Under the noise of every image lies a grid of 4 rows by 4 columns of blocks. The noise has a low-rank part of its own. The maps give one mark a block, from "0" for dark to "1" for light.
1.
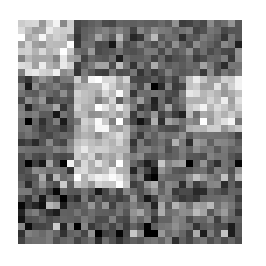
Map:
1 0 0 0
0 1 0 1
0 1 0 0
0 0 0 0
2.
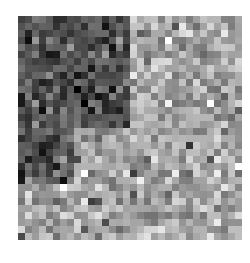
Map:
0 0 1 1
0 0 1 1
0 1 1 1
1 1 1 1
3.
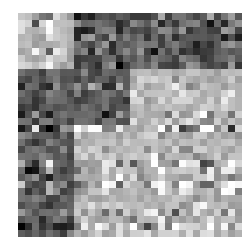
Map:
1 0 0 0
0 0 1 1
0 1 1 1
0 1 1 1
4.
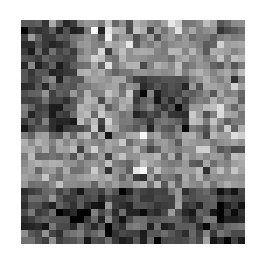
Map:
0 1 1 1
0 1 0 1
1 1 1 1
0 0 0 0
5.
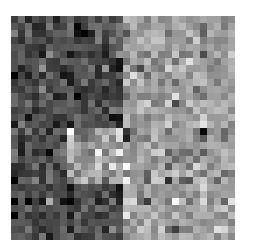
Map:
0 0 1 1
0 0 1 1
0 1 1 1
0 0 1 1
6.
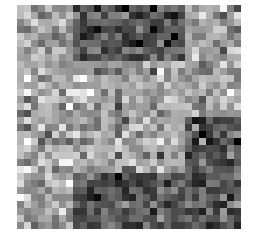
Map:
1 0 0 1
1 1 1 1
1 1 1 0
1 0 0 0
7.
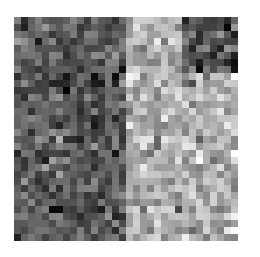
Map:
0 0 1 0
0 0 1 1
0 0 1 1
0 0 1 1
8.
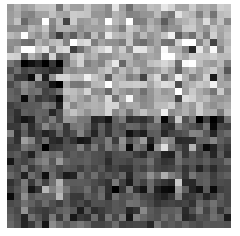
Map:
1 1 1 1
0 1 1 1
0 0 0 0
0 0 0 0
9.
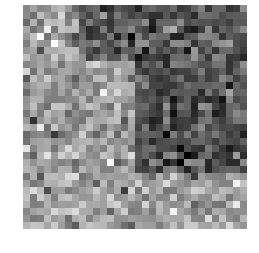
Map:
1 0 0 0
1 1 0 0
1 1 0 0
1 1 1 1
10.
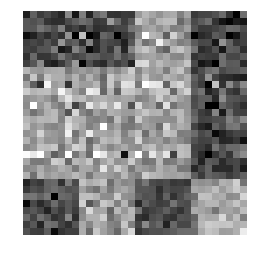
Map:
0 0 1 0
1 1 1 0
1 1 1 0
0 1 0 1
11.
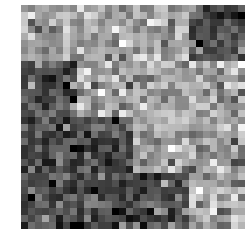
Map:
1 1 1 0
0 1 1 1
0 0 1 1
0 0 0 1
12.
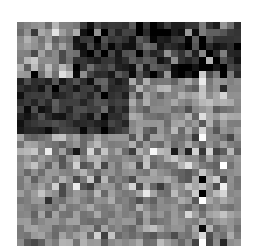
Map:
1 0 0 0
0 0 1 1
1 1 1 1
1 1 1 1
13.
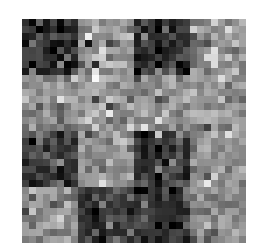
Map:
0 1 0 1
1 1 1 1
0 1 0 1
1 0 0 1
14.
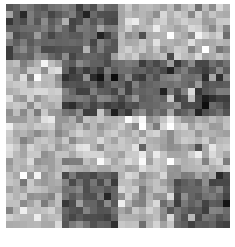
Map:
0 0 1 1
1 0 0 0
1 1 1 1
1 0 1 0
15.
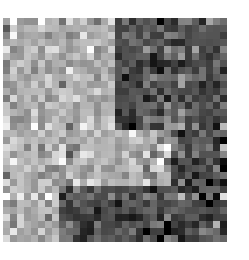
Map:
1 1 0 0
1 1 0 0
1 1 1 0
1 0 0 0
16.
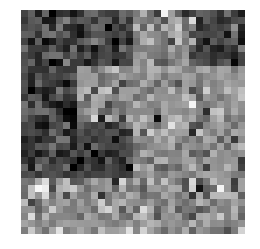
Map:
0 0 1 0
0 1 1 1
0 0 1 1
1 1 1 1
